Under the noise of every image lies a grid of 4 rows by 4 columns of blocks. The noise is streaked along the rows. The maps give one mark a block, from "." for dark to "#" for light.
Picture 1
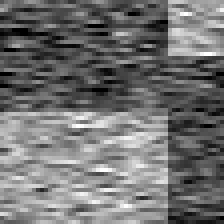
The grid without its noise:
...#
....
###.
###.
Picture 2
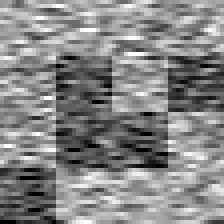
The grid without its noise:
####
#.#.
#..#
.###
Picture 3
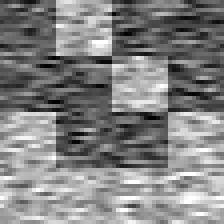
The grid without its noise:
.#..
..#.
#..#
####
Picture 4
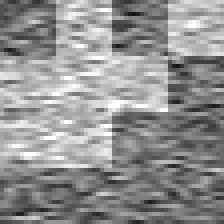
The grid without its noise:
.#.#
###.
##..
....
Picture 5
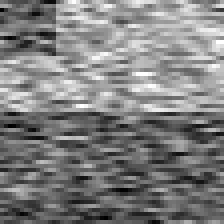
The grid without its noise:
.###
####
....
....
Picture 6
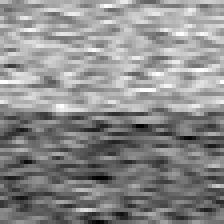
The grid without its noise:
####
####
....
....
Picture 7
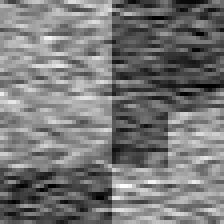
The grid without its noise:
##..
##..
##.#
..##
